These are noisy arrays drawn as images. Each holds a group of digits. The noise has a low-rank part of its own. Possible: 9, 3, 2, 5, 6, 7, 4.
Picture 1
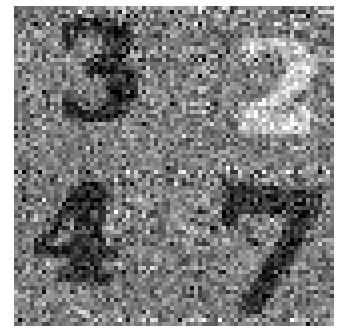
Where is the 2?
top right
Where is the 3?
top left
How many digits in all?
4
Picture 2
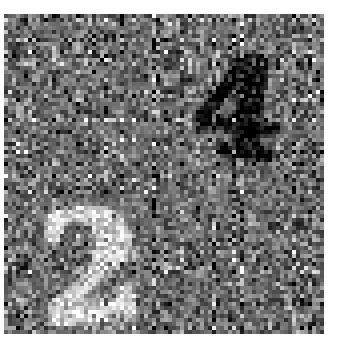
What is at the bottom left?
2
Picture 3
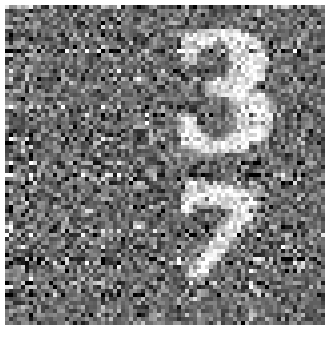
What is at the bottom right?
7
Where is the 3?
top right
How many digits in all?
2
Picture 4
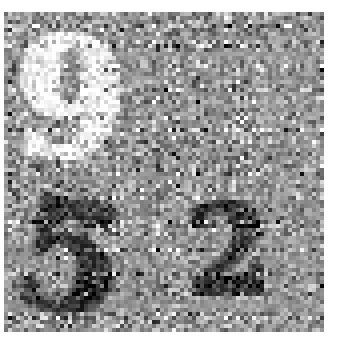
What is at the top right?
nothing
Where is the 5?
bottom left
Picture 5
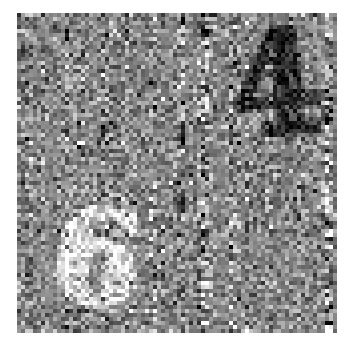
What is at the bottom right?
nothing
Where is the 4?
top right
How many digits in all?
2
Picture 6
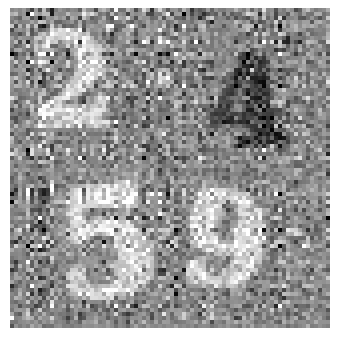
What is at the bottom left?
5
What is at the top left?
2
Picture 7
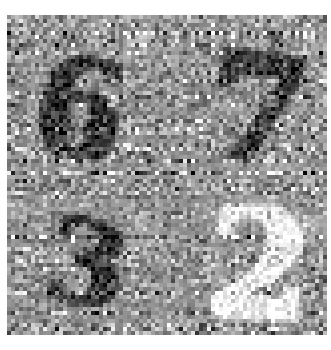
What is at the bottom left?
3
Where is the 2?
bottom right
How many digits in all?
4
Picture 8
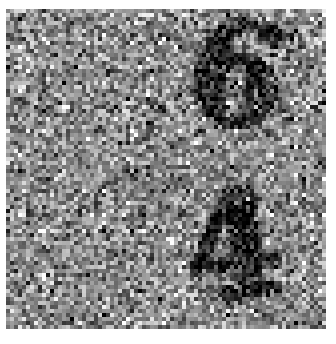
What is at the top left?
nothing
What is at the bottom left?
nothing
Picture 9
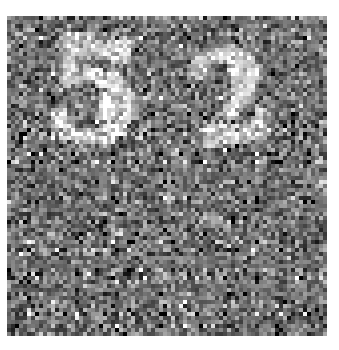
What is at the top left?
5
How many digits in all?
2
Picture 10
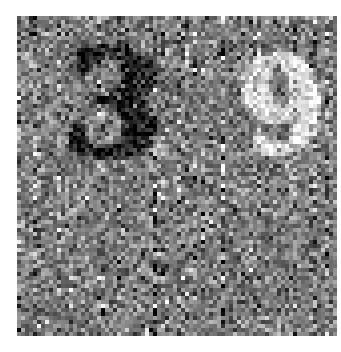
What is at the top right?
9
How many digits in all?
2
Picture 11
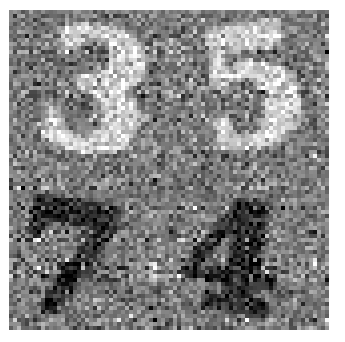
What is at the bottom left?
7
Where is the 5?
top right
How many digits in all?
4
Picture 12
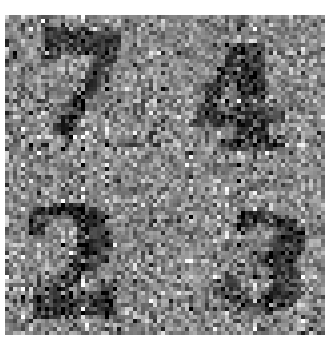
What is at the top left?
7
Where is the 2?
bottom left
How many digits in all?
4
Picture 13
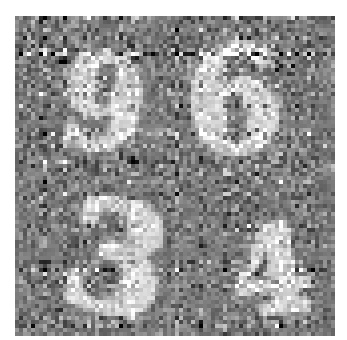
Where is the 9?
top left
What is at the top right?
6
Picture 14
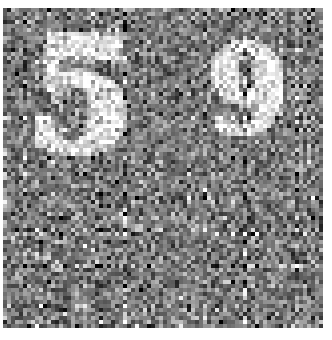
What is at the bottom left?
nothing
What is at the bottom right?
nothing
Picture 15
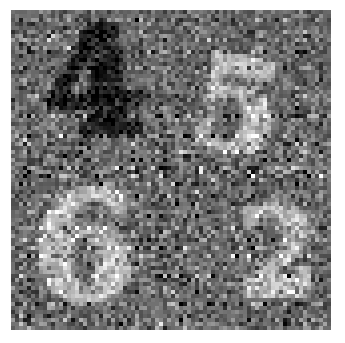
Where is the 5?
top right
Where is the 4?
top left
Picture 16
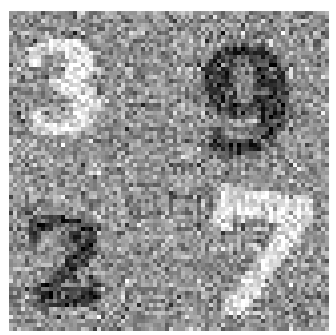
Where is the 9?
top right
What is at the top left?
3
